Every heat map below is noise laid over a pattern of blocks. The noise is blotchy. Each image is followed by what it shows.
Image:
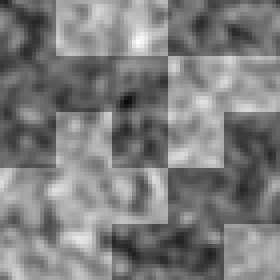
no symmetry
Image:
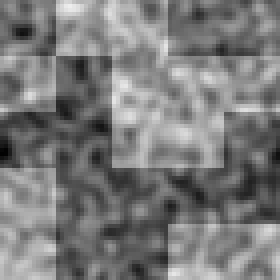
no symmetry
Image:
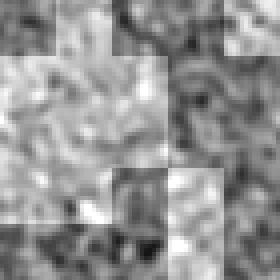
no symmetry
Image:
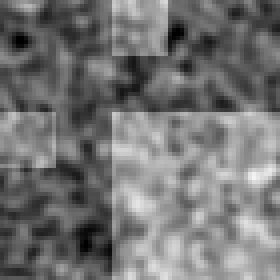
mirrored about the diagonal from the top left
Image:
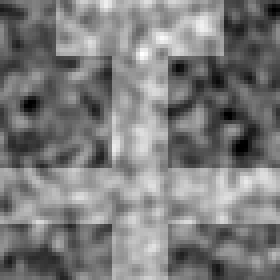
left and right mirror each other
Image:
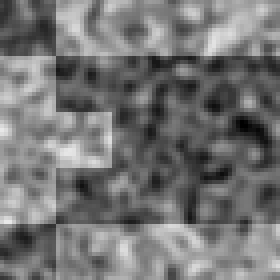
top and bottom mirror each other
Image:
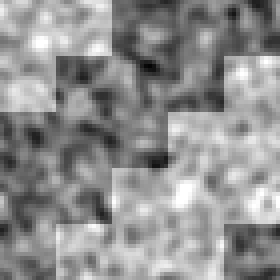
mirrored about the diagonal from the top left
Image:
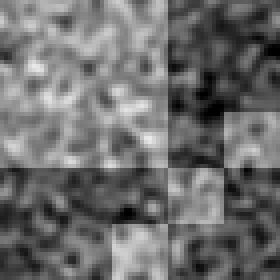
mirrored about the diagonal from the top left
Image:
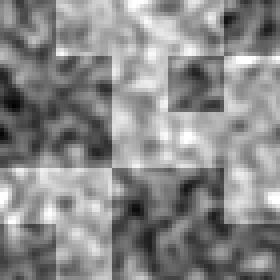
mirrored about the diagonal from the bottom left
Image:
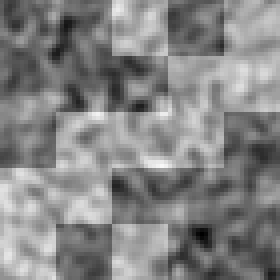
the same after a half turn
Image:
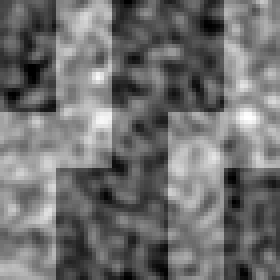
the same after a half turn
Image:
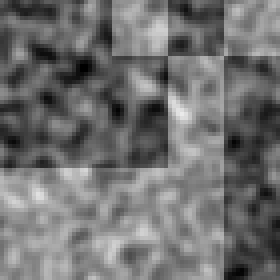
no symmetry
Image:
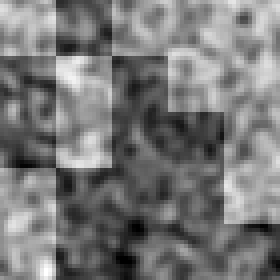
no symmetry
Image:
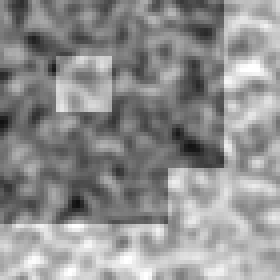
mirrored about the diagonal from the top left
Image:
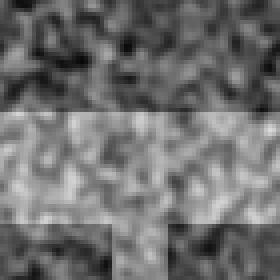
left and right mirror each other
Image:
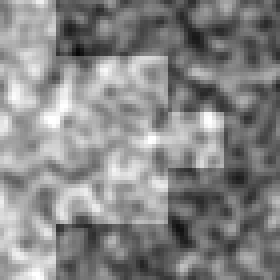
top and bottom mirror each other
